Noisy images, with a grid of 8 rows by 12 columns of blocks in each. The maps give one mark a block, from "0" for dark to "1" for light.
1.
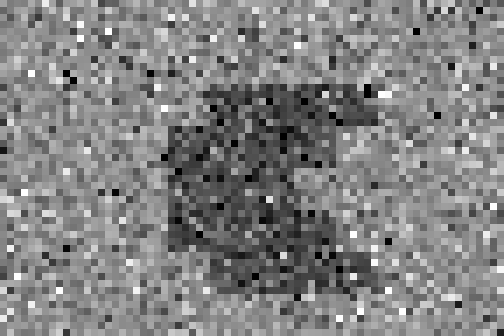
1 1 1 1 1 1 1 1 1 1 1 1
1 1 1 1 1 1 1 1 1 1 1 1
1 1 1 1 1 0 0 0 0 1 1 1
1 1 1 1 0 0 0 0 1 1 1 1
1 1 1 1 0 0 0 1 1 1 1 1
1 1 1 1 0 0 0 0 1 1 1 1
1 1 1 1 1 0 0 0 0 1 1 1
1 1 1 1 1 1 1 1 1 1 1 1
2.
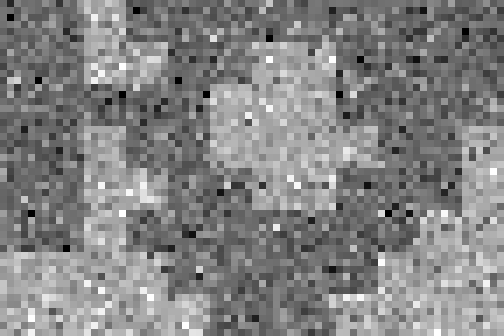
0 0 1 0 0 0 0 0 0 0 0 0
0 0 1 1 0 0 1 1 0 0 0 0
0 0 0 0 0 1 1 1 0 0 0 0
0 0 1 0 0 1 1 1 1 0 0 1
0 0 1 1 0 0 1 1 0 0 0 1
0 0 1 0 0 0 0 0 0 0 1 1
1 1 1 1 0 0 0 0 0 1 1 1
1 1 1 1 1 0 0 0 1 1 1 1
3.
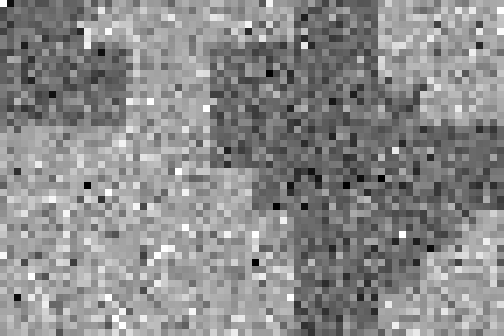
0 0 1 1 1 1 1 0 0 1 1 1
0 0 0 1 1 0 0 0 0 1 1 1
0 0 0 1 1 0 0 0 0 0 1 1
1 1 1 1 1 0 0 0 0 0 0 0
1 1 1 1 1 1 0 0 0 0 0 0
1 1 1 1 1 1 1 0 0 0 0 1
1 1 1 1 1 1 1 0 0 0 1 1
1 1 1 1 1 1 1 0 0 1 1 1
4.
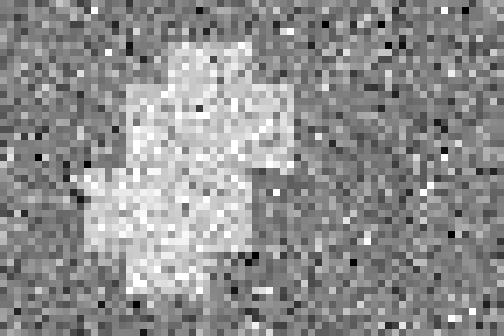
0 0 0 0 0 0 0 0 0 0 0 0
0 0 0 0 1 1 0 0 0 0 0 0
0 0 0 1 1 1 1 0 0 0 0 0
0 0 0 1 1 1 1 0 0 0 0 0
0 0 1 1 1 1 0 0 0 0 0 0
0 0 1 1 1 1 0 0 0 0 0 0
0 0 0 1 1 0 0 0 0 0 0 0
0 0 0 0 0 0 0 0 0 0 0 0
